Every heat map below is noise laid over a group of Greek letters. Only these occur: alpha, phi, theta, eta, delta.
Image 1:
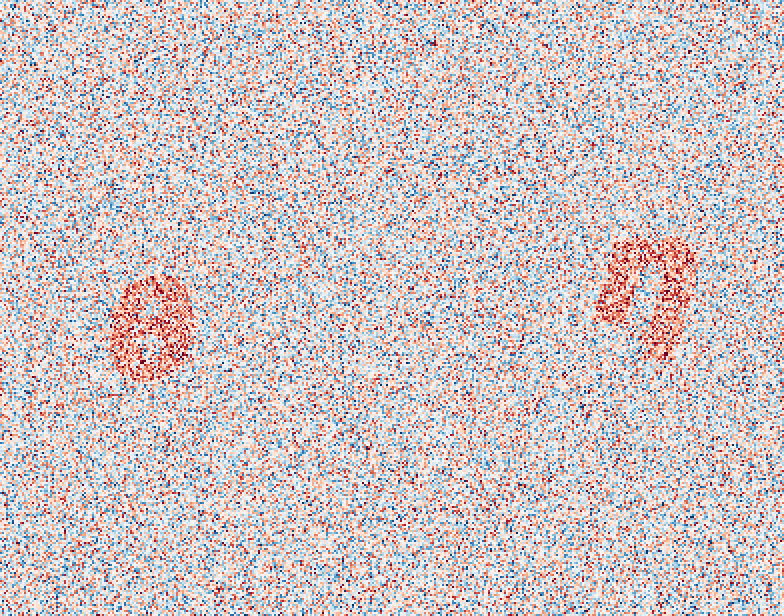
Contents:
middle left: theta; middle right: eta
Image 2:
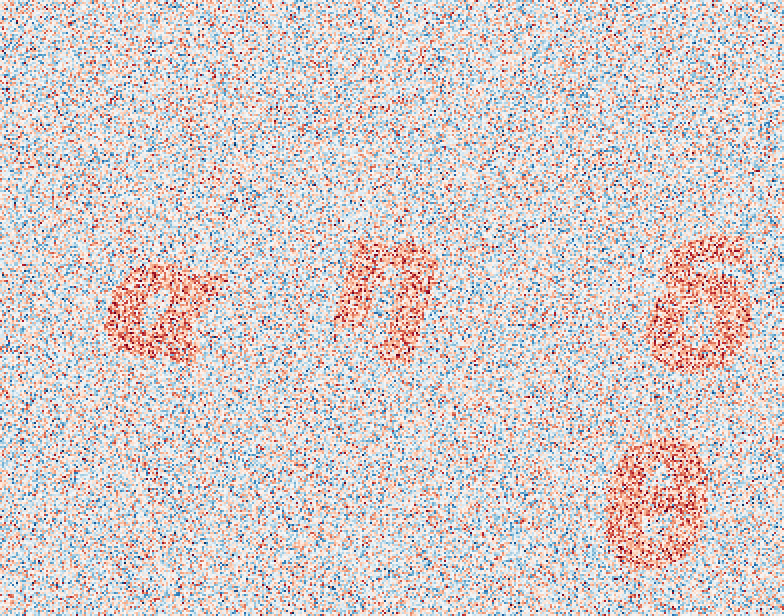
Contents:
middle left: alpha; centre: eta; middle right: delta; bottom right: theta
